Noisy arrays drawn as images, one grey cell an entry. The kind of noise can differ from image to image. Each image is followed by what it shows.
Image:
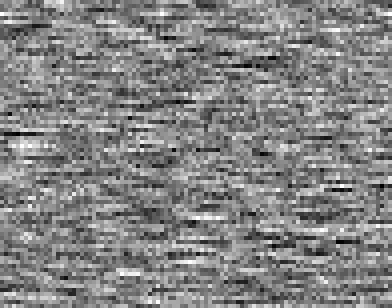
streaked along the rows
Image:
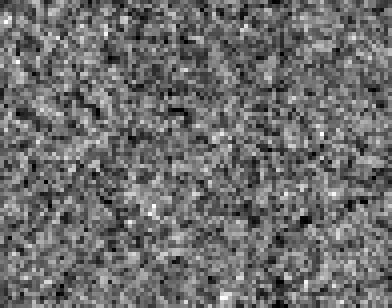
blotchy
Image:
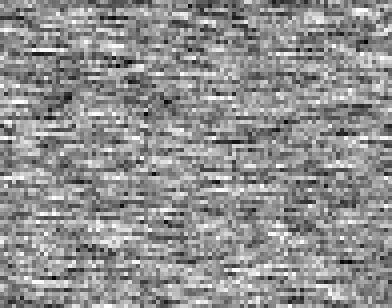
streaked along the rows
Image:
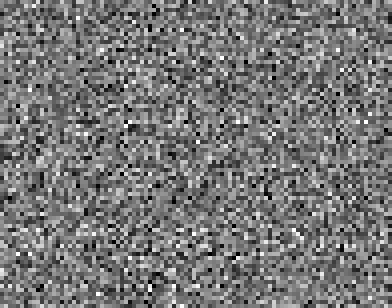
low rank plus noise
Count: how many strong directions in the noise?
two
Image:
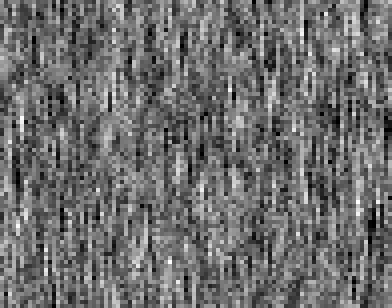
streaked along the columns
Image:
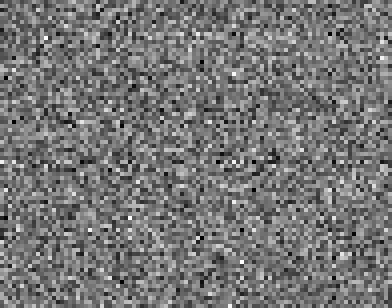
low rank plus noise
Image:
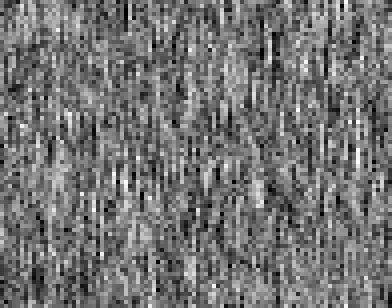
streaked along the columns
